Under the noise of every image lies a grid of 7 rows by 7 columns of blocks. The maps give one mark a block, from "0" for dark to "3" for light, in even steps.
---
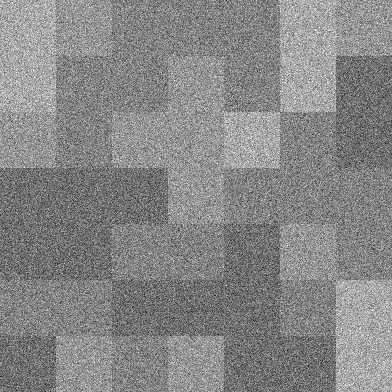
3 2 1 1 1 3 2
3 1 1 2 1 3 0
2 1 2 2 3 1 0
0 0 0 2 1 1 1
0 0 1 1 0 2 1
1 1 0 0 0 1 3
0 2 1 2 0 0 3
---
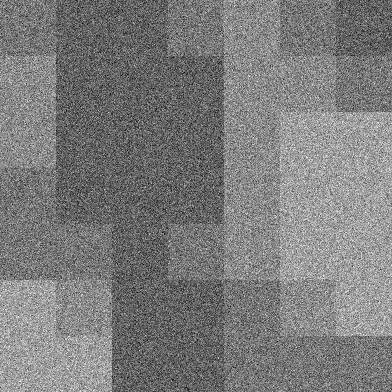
1 0 0 1 2 1 0
2 0 0 0 2 2 1
2 0 0 0 2 3 3
1 0 0 0 2 3 3
1 1 0 1 2 3 3
3 2 0 0 1 2 3
3 3 0 0 1 1 1
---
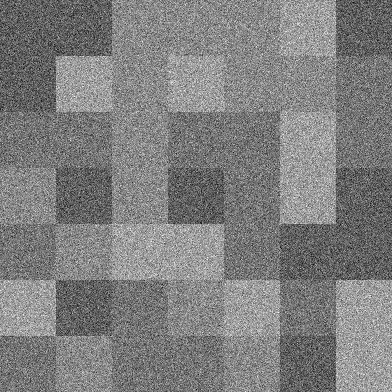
0 0 2 2 2 3 0
0 3 2 3 2 2 1
1 1 2 1 1 3 1
2 0 2 0 1 3 0
1 2 3 3 1 0 0
3 0 1 2 3 1 3
1 2 1 1 2 0 3
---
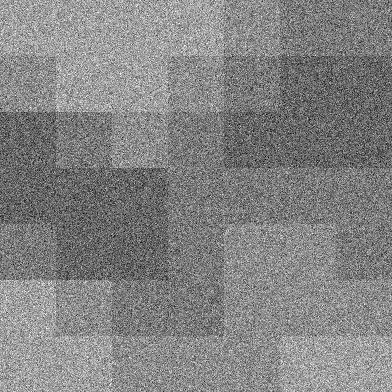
3 3 3 3 2 1 1
2 3 3 2 1 0 0
0 1 2 1 0 0 0
0 0 0 1 1 1 1
1 0 0 1 2 2 1
3 2 1 1 2 2 2
3 3 2 2 2 3 3
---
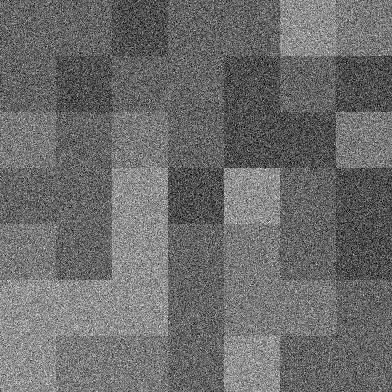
1 1 0 1 1 3 2
1 0 1 1 0 1 0
2 1 2 1 0 0 2
1 1 3 0 3 1 0
2 1 3 1 2 1 0
3 3 3 1 2 2 1
3 2 2 1 3 1 1
